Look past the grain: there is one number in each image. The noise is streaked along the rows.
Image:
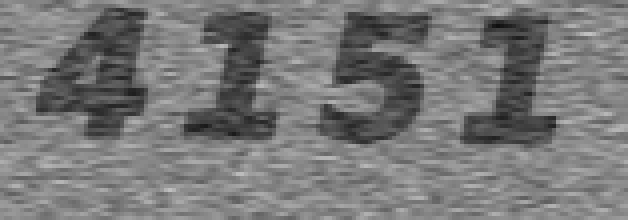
4151
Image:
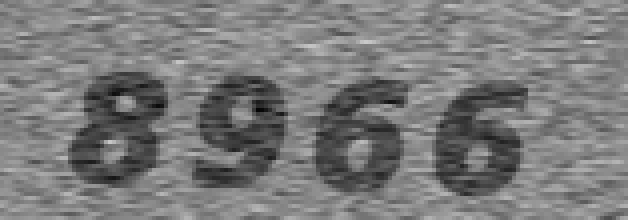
8966
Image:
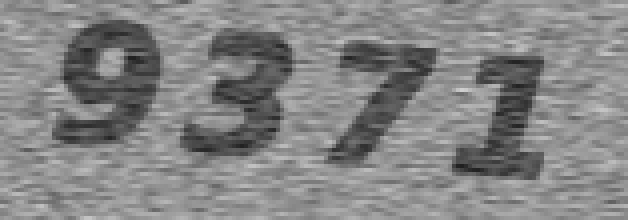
9371
